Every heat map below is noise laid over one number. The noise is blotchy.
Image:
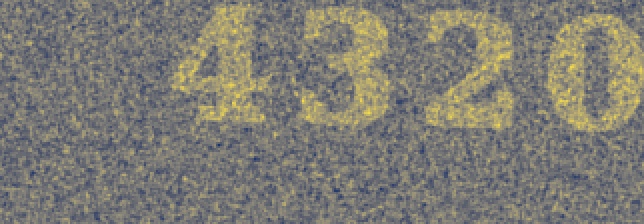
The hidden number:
4320
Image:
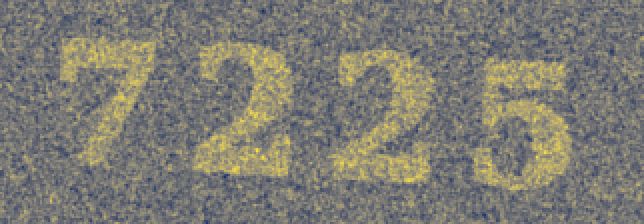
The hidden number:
7225
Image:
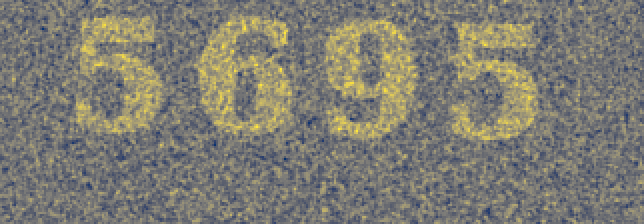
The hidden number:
5695
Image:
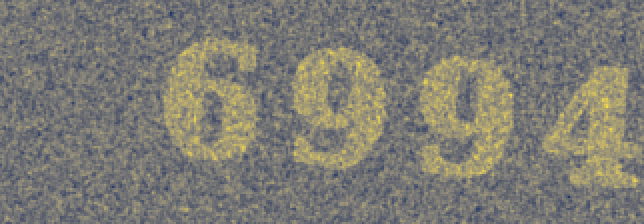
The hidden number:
6994
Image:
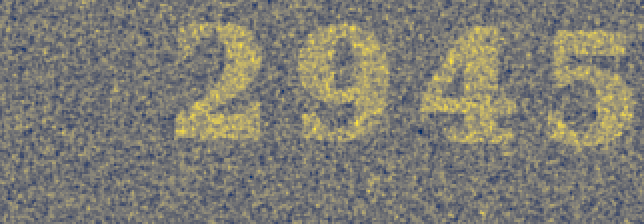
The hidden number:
2945
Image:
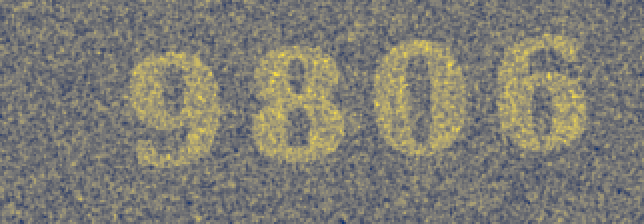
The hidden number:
9806
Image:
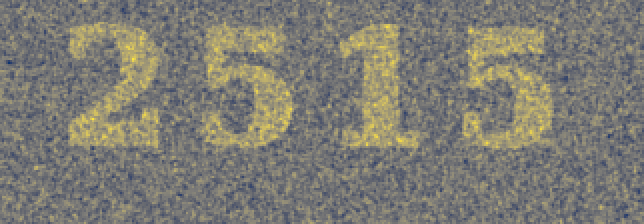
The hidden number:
2515
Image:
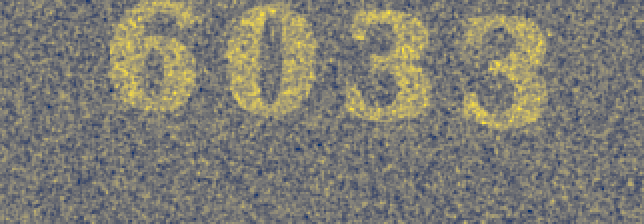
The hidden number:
6033
